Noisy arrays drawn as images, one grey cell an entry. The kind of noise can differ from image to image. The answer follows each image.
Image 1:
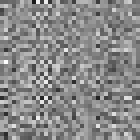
low rank plus noise
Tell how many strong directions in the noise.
two
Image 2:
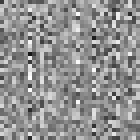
columns of uneven size
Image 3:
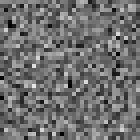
independent entries
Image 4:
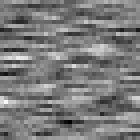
streaked along the rows
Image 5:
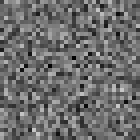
independent entries
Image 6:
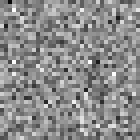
independent entries
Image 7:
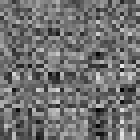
low rank plus noise
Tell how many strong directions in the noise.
two
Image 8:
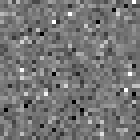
heavy tails
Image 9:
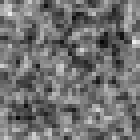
blotchy
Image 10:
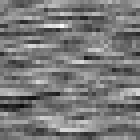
streaked along the rows
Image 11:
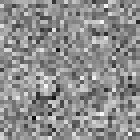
low rank plus noise
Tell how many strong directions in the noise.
five to eight
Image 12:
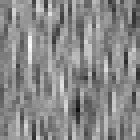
streaked along the columns
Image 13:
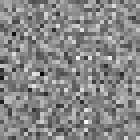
independent entries
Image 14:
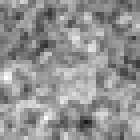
blotchy
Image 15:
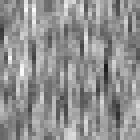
streaked along the columns
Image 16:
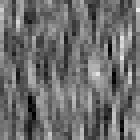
streaked along the columns
